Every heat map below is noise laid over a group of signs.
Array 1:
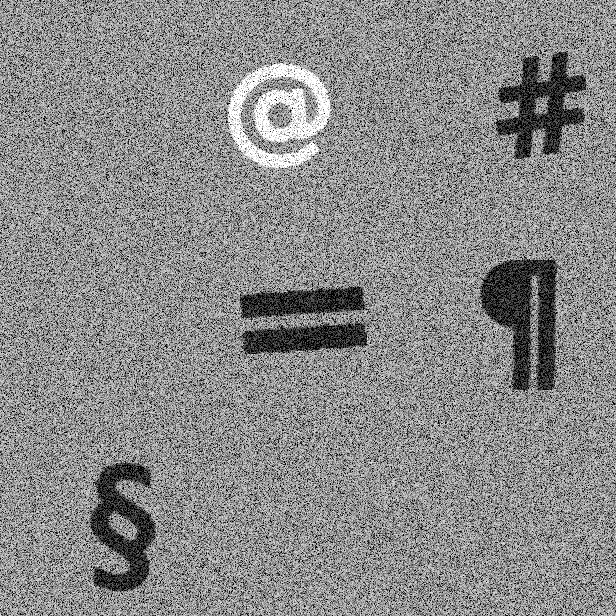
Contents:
top middle: light at sign; top right: dark hash sign; centre: dark equals sign; middle right: dark pilcrow; bottom left: dark section sign
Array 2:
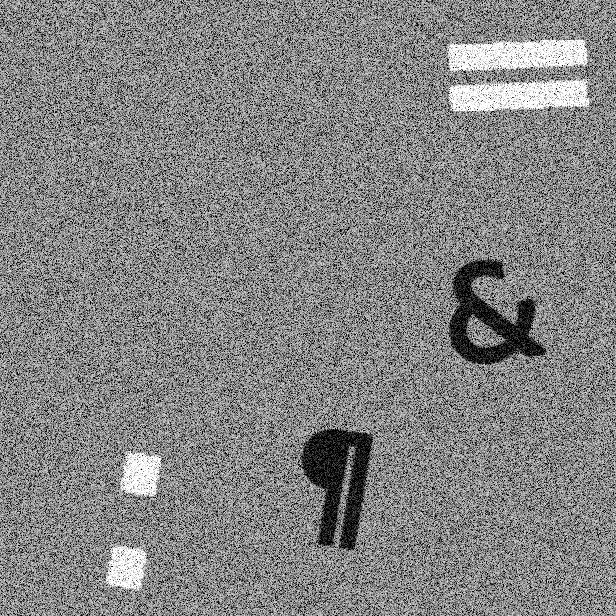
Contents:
top right: light equals sign; middle right: dark ampersand; bottom left: light colon; bottom middle: dark pilcrow
